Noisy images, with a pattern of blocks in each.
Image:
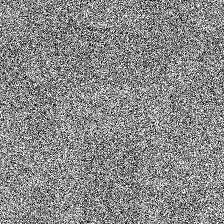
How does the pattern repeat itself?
left and right mirror each other
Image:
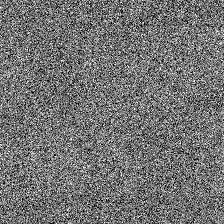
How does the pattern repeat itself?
the same after a half turn
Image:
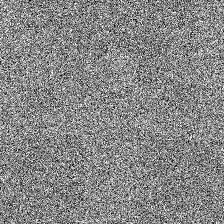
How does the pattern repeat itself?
left and right mirror each other
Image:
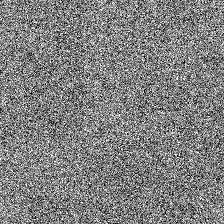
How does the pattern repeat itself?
no symmetry
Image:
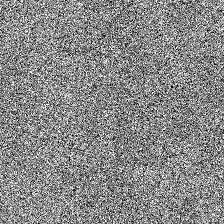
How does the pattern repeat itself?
top and bottom mirror each other
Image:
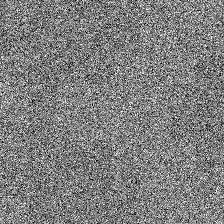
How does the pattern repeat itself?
top and bottom mirror each other
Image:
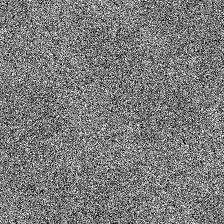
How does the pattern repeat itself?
mirrored about the diagonal from the bottom left
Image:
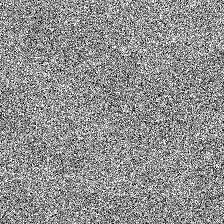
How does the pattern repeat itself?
no symmetry
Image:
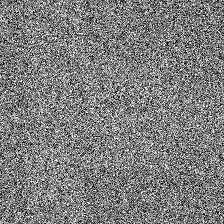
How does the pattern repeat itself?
top and bottom mirror each other
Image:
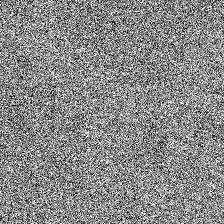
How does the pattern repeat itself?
mirrored about the diagonal from the top left
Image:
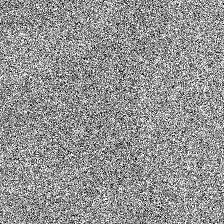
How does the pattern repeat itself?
top and bottom mirror each other
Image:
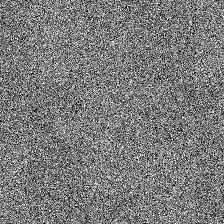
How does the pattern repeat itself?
the same after a half turn
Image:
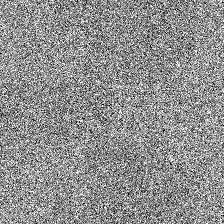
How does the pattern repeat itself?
top and bottom mirror each other
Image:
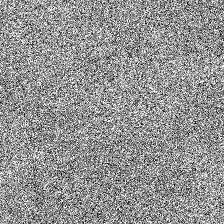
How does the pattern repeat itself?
no symmetry
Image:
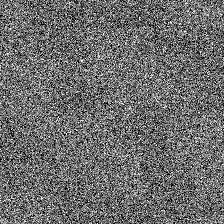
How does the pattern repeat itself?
the same after a half turn
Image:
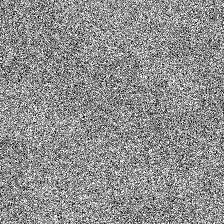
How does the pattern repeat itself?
no symmetry
